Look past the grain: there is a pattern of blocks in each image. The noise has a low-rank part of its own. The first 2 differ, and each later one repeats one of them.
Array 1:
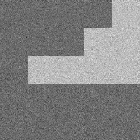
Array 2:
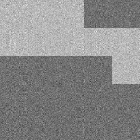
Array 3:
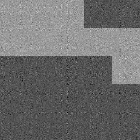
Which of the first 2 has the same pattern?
2
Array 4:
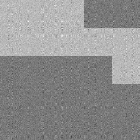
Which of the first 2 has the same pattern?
2
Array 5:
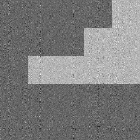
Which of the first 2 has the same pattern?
1
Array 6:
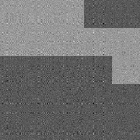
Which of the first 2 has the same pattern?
2
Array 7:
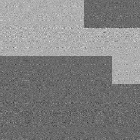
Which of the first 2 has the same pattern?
2
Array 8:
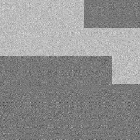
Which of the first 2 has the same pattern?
2
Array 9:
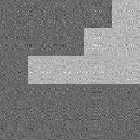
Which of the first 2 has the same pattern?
1
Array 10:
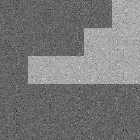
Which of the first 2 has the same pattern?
1
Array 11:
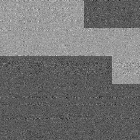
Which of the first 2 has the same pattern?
2
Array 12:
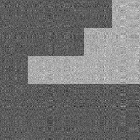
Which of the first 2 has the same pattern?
1
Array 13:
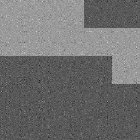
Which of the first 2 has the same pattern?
2
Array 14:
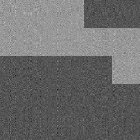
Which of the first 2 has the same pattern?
2
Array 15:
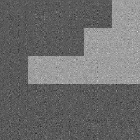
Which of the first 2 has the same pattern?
1
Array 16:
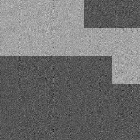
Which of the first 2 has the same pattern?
2
